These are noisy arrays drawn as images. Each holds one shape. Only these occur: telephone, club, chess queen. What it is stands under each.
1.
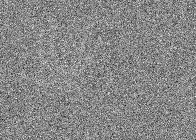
chess queen
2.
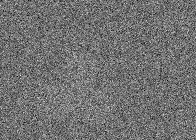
club
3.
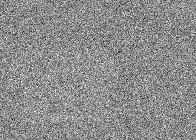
telephone
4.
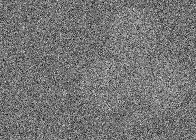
club
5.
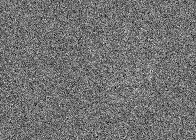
chess queen
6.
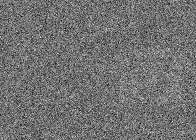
telephone
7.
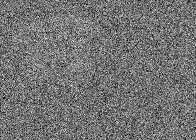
telephone
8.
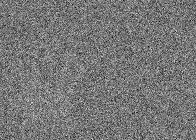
chess queen
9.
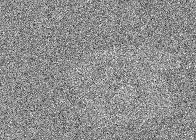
telephone
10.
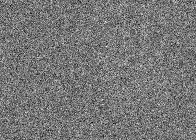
chess queen
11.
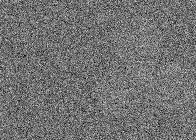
club
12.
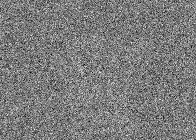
chess queen
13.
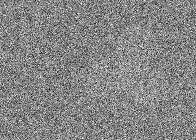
club
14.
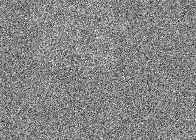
telephone
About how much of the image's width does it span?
half
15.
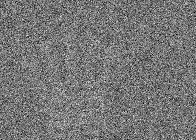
chess queen
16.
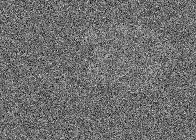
telephone
